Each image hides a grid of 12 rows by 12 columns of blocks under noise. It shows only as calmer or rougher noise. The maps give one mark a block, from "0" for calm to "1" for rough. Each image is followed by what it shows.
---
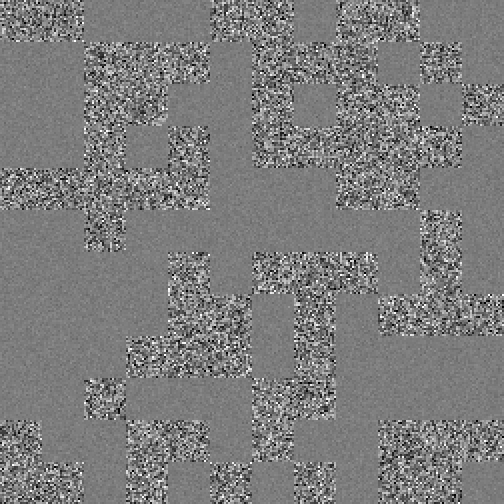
1 1 0 0 0 1 1 0 1 1 0 0
0 0 1 1 1 0 1 1 1 0 1 0
0 0 1 1 0 0 1 0 1 1 0 1
0 0 1 0 1 0 1 1 1 1 1 0
1 1 1 1 1 0 0 0 1 1 0 0
0 0 1 0 0 0 0 0 0 0 1 0
0 0 0 0 1 0 1 1 1 0 1 0
0 0 0 0 1 1 0 1 0 1 1 1
0 0 0 1 1 1 0 1 0 0 0 0
0 0 1 0 0 0 1 1 0 0 0 0
1 0 0 1 1 0 1 0 0 1 1 1
1 1 0 1 0 1 0 1 0 1 1 0
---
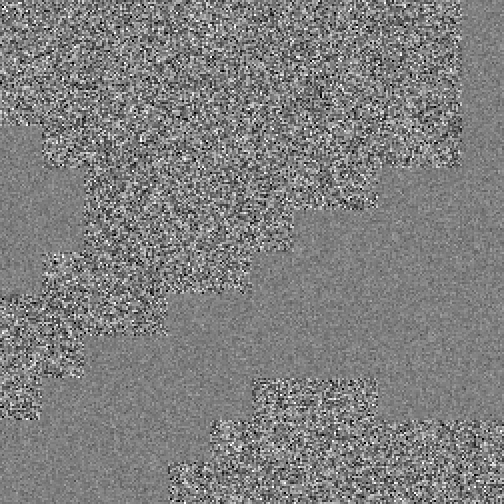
1 1 1 1 1 1 1 1 1 1 1 0
1 1 1 1 1 1 1 1 1 1 1 0
1 1 1 1 1 1 1 1 1 1 1 0
0 1 1 1 1 1 1 1 1 1 1 0
0 0 1 1 1 1 1 1 1 0 0 0
0 0 1 1 1 1 1 0 0 0 0 0
0 1 1 1 1 1 0 0 0 0 0 0
1 1 1 1 0 0 0 0 0 0 0 0
1 1 0 0 0 0 0 0 0 0 0 0
1 0 0 0 0 0 1 1 1 0 0 0
0 0 0 0 0 1 1 1 1 1 1 1
0 0 0 0 1 1 1 1 1 1 1 1
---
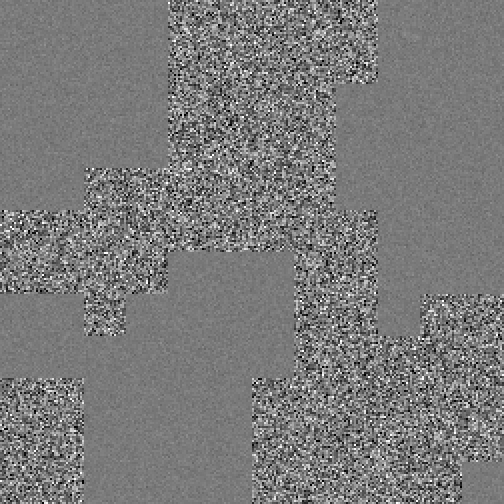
0 0 0 0 1 1 1 1 1 0 0 0
0 0 0 0 1 1 1 1 1 0 0 0
0 0 0 0 1 1 1 1 0 0 0 0
0 0 0 0 1 1 1 1 0 0 0 0
0 0 1 1 1 1 1 1 0 0 0 0
1 1 1 1 1 1 1 1 1 0 0 0
1 1 1 1 0 0 0 1 1 0 0 0
0 0 1 0 0 0 0 1 1 0 1 1
0 0 0 0 0 0 0 1 1 1 1 1
1 1 0 0 0 0 1 1 1 1 1 1
1 1 0 0 0 0 1 1 1 1 1 1
1 1 0 0 0 0 1 1 1 1 1 0
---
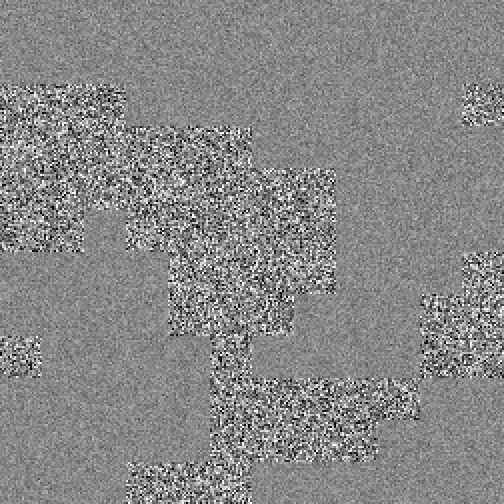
0 0 0 0 0 0 0 0 0 0 0 0
0 0 0 0 0 0 0 0 0 0 0 0
1 1 1 0 0 0 0 0 0 0 0 1
1 1 1 1 1 1 0 0 0 0 0 0
1 1 1 1 1 1 1 1 0 0 0 0
1 1 0 1 1 1 1 1 0 0 0 0
0 0 0 0 1 1 1 1 0 0 0 1
0 0 0 0 1 1 1 0 0 0 1 1
1 0 0 0 0 1 0 0 0 0 1 1
0 0 0 0 0 1 1 1 1 1 0 0
0 0 0 0 0 1 1 1 1 0 0 0
0 0 0 1 1 1 0 0 0 0 0 0
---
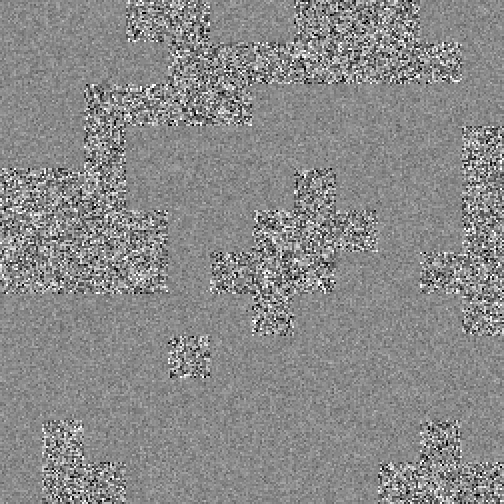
0 0 0 1 1 0 0 1 1 1 0 0
0 0 0 0 1 1 1 1 1 1 1 0
0 0 1 1 1 1 0 0 0 0 0 0
0 0 1 0 0 0 0 0 0 0 0 1
1 1 1 0 0 0 0 1 0 0 0 1
1 1 1 1 0 0 1 1 1 0 0 1
1 1 1 1 0 1 1 1 0 0 1 1
0 0 0 0 0 0 1 0 0 0 0 1
0 0 0 0 1 0 0 0 0 0 0 0
0 0 0 0 0 0 0 0 0 0 0 0
0 1 0 0 0 0 0 0 0 0 1 0
0 1 1 0 0 0 0 0 0 1 1 1
